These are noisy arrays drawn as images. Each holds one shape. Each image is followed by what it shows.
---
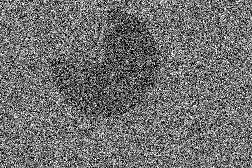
disc with a wedge cut out
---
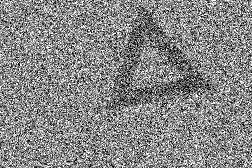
triangle frame
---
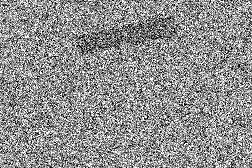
bar
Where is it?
top middle
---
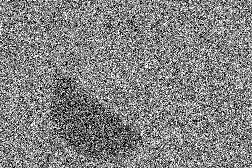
half disc
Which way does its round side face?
down and left
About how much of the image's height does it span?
half
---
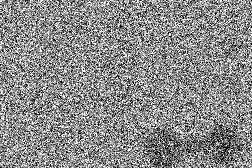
dumbbell
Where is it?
bottom right
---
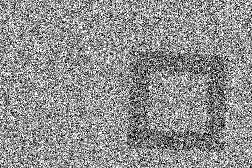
square frame
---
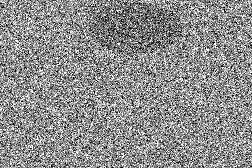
ellipse
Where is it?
top middle
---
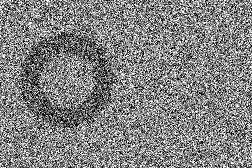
ring
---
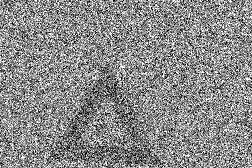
triangle frame
